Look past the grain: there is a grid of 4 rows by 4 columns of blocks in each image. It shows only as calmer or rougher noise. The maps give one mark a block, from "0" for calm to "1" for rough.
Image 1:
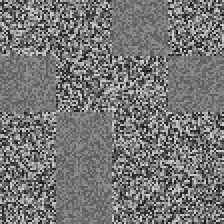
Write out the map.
1 1 0 1
0 1 1 0
1 0 1 1
1 0 1 1
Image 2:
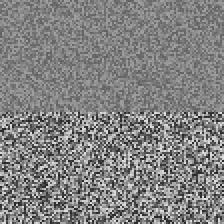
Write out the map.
0 0 0 0
0 0 0 0
1 1 1 1
1 1 1 1
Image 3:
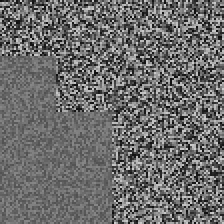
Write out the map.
1 1 1 1
0 1 1 1
0 0 1 1
0 0 1 1
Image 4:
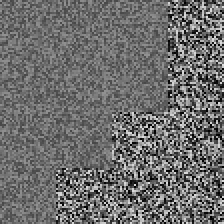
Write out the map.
0 0 0 1
0 0 0 1
0 0 1 1
0 1 1 1
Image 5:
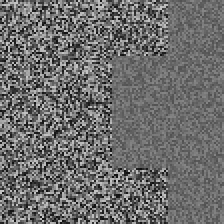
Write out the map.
1 1 1 0
1 1 0 0
1 1 0 0
1 1 1 0
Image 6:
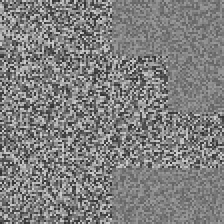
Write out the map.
1 1 0 0
1 1 1 0
1 1 1 1
1 1 0 0
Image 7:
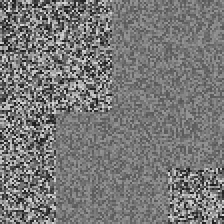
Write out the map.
1 1 0 0
1 1 0 0
1 0 0 0
1 0 0 1
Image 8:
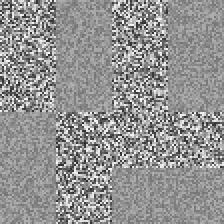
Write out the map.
1 0 1 0
1 0 1 0
0 1 1 1
0 1 0 0
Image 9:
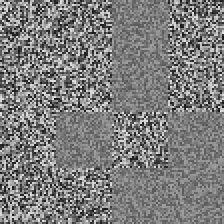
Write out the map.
1 1 0 1
1 1 0 1
1 0 1 0
1 1 0 0
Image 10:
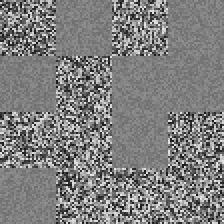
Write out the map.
1 0 1 0
0 1 0 0
1 1 0 1
0 1 1 1
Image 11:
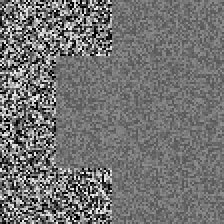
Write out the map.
1 1 0 0
1 0 0 0
1 0 0 0
1 1 0 0
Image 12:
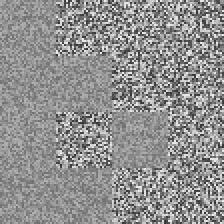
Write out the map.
0 1 1 1
0 0 1 1
0 1 0 1
0 0 1 1
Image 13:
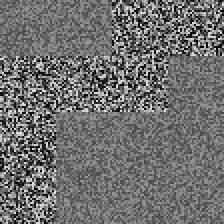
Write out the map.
0 0 1 1
1 1 1 0
1 0 0 0
1 0 0 0
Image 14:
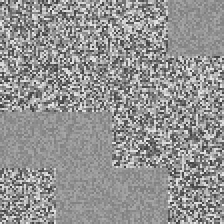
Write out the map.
1 1 1 0
1 1 1 1
0 0 1 1
1 0 0 1
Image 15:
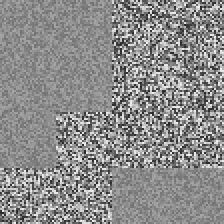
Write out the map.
0 0 1 1
0 0 1 1
0 1 1 1
1 1 0 0
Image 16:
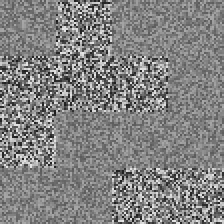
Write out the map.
0 1 0 0
1 1 1 0
1 0 0 0
0 0 1 1
